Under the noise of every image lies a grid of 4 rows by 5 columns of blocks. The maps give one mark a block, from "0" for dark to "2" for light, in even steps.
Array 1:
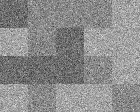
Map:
0 1 1 1 2
2 1 0 2 2
0 0 0 1 2
2 1 2 2 1
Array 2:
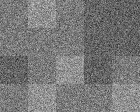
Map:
1 2 1 0 0
1 1 1 0 0
0 1 2 0 1
1 2 1 1 2
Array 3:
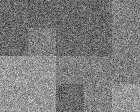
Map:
0 0 0 0 1
0 1 0 0 1
2 2 1 1 1
2 2 0 1 2
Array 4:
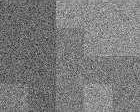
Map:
0 0 2 2 2
0 0 1 2 2
0 0 1 1 1
1 0 1 2 1
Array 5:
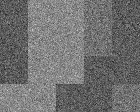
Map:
0 2 2 1 0
0 2 2 1 0
0 2 2 0 0
2 2 0 0 1
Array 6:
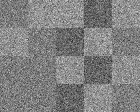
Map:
1 2 2 0 2
2 1 0 2 1
1 1 2 0 2
1 1 0 2 1
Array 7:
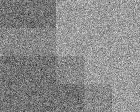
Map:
0 0 2 2 2
1 1 2 2 2
0 0 1 2 2
0 0 0 1 2
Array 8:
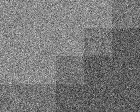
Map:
2 2 2 2 1
2 2 2 1 0
2 2 1 0 0
1 1 0 0 0
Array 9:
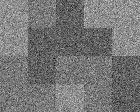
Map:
2 1 0 2 2
2 0 0 0 2
1 0 1 1 0
1 1 2 1 0
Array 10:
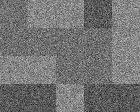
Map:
1 2 2 0 2
1 1 1 1 2
2 2 1 1 2
0 0 2 0 0
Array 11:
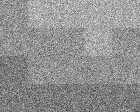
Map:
1 2 2 2 2
1 1 1 2 1
0 1 1 1 1
0 0 0 0 0
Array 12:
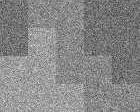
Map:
0 1 1 0 0
0 2 1 0 0
2 2 1 1 0
2 2 2 1 1
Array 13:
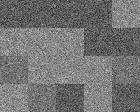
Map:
0 0 0 0 2
2 2 2 0 0
1 2 2 2 1
2 1 0 2 0
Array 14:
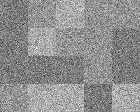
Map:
0 1 2 1 1
0 2 1 1 0
0 0 0 1 0
1 2 2 0 2
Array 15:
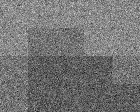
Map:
2 2 2 2 2
2 1 1 2 2
1 0 0 0 1
1 0 0 0 0
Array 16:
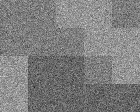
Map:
1 1 2 2 1
1 1 1 2 2
2 0 0 1 2
2 0 0 0 0
